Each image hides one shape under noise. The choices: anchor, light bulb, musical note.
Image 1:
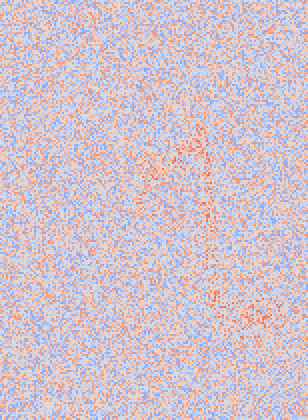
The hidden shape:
musical note
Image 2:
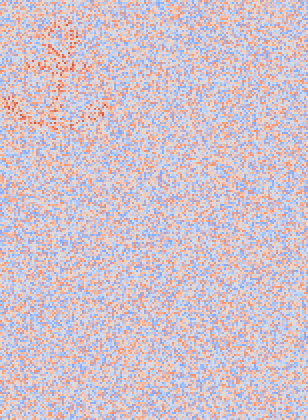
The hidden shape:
anchor
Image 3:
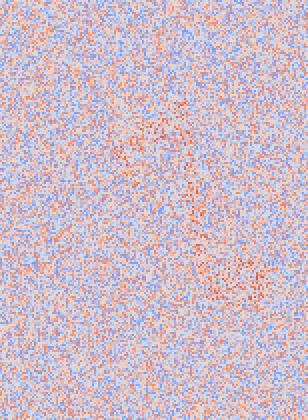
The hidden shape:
musical note
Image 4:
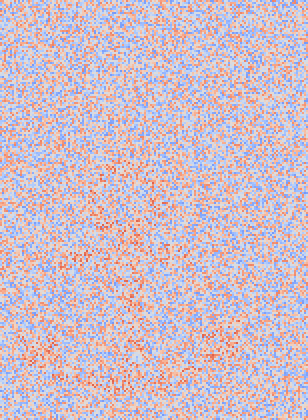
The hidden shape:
anchor
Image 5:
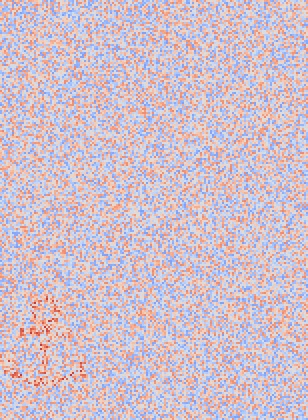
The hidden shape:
anchor
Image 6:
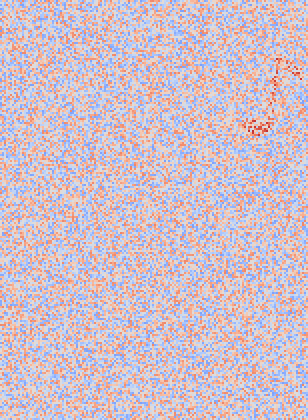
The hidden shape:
musical note
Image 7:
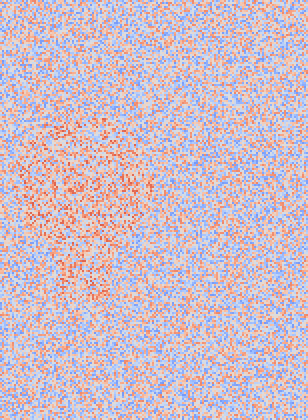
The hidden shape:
light bulb
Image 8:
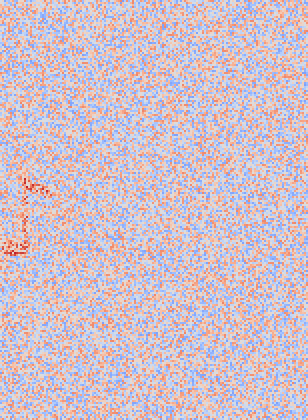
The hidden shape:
musical note
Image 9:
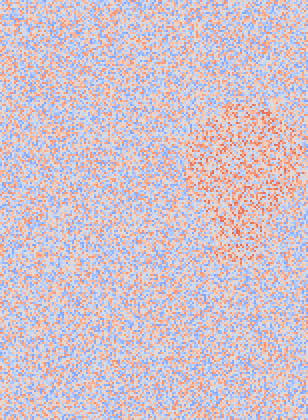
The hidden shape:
light bulb
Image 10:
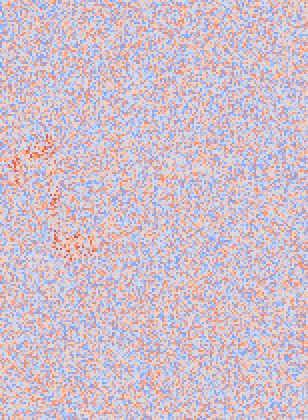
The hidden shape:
musical note
